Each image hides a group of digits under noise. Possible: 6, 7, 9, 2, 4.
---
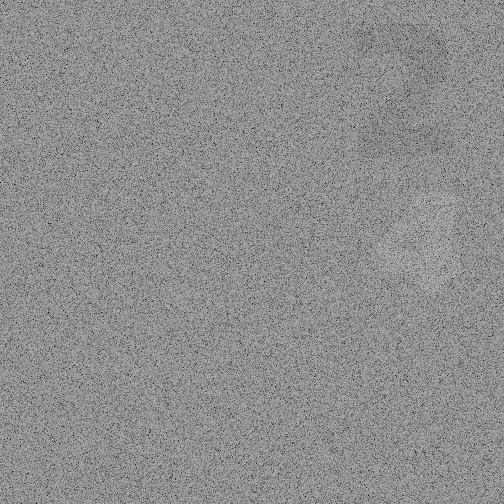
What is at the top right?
2
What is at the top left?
nothing
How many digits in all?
2
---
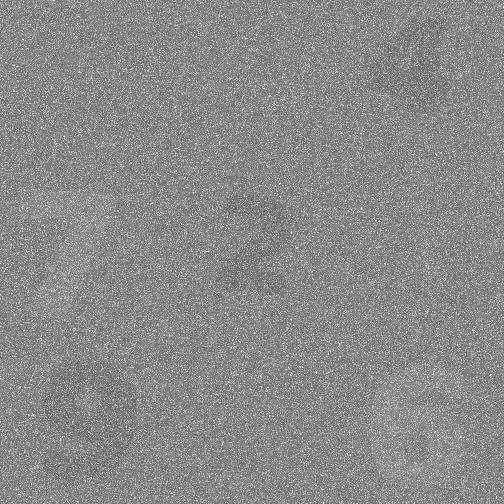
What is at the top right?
4
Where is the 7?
middle left
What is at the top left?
nothing
